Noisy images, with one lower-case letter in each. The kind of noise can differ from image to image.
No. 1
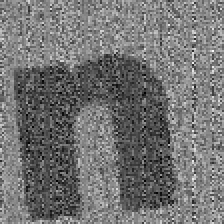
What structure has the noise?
columns of uneven size
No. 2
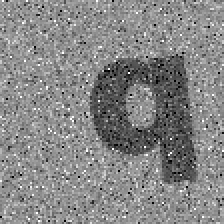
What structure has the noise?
heavy tails
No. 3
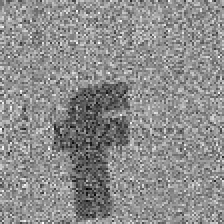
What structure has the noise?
low rank plus noise
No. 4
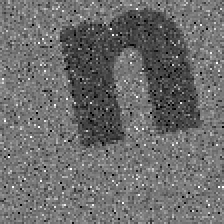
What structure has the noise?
heavy tails
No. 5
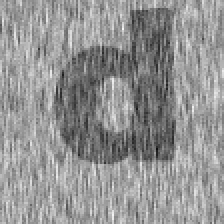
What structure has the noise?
streaked along the columns
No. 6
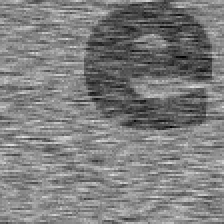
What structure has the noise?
streaked along the rows
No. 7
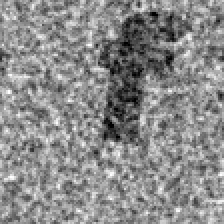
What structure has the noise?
blotchy
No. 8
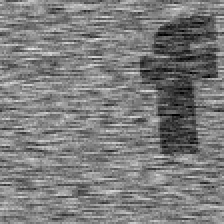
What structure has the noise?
streaked along the rows
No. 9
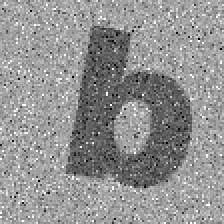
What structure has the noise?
heavy tails
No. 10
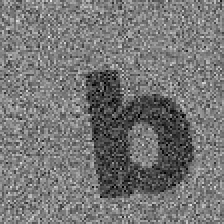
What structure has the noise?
low rank plus noise
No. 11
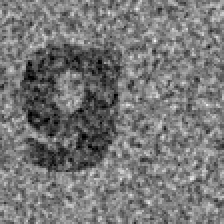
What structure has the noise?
blotchy
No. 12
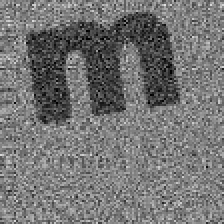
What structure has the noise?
low rank plus noise
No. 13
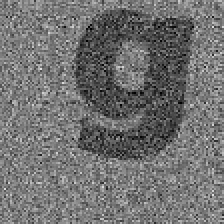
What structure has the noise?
low rank plus noise
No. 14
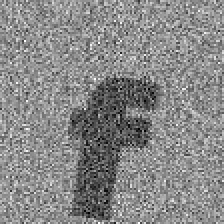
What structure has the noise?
low rank plus noise
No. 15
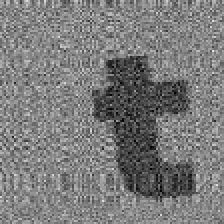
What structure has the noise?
low rank plus noise
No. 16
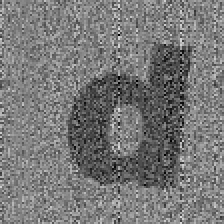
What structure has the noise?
columns of uneven size
